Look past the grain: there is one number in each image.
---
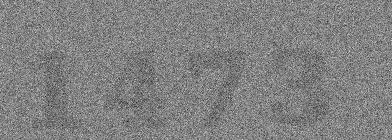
1473
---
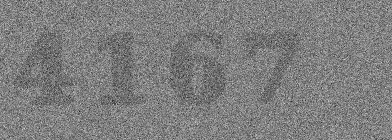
4167
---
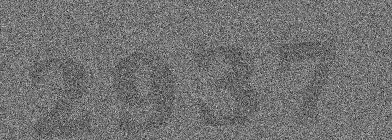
2937
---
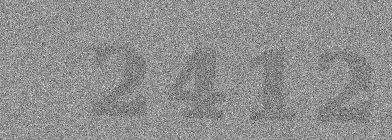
2412
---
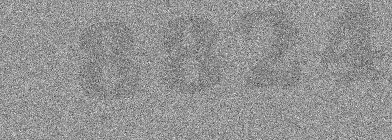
8824
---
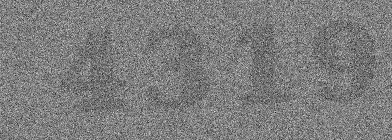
4319
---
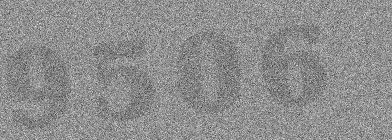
9506
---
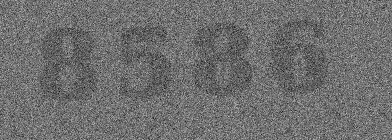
8586
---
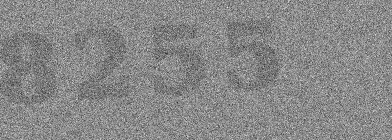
8255
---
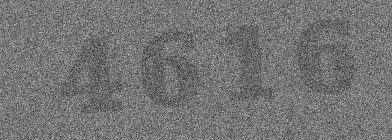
4616
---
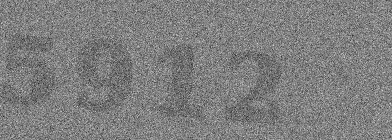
5912
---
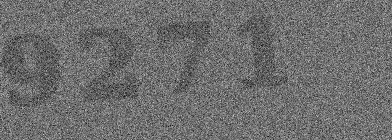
9271
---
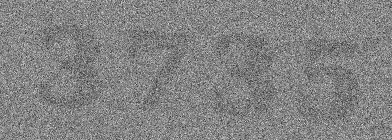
3735
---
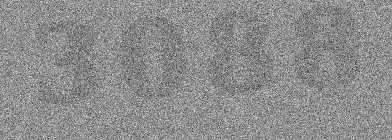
3088
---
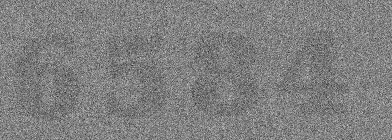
6584
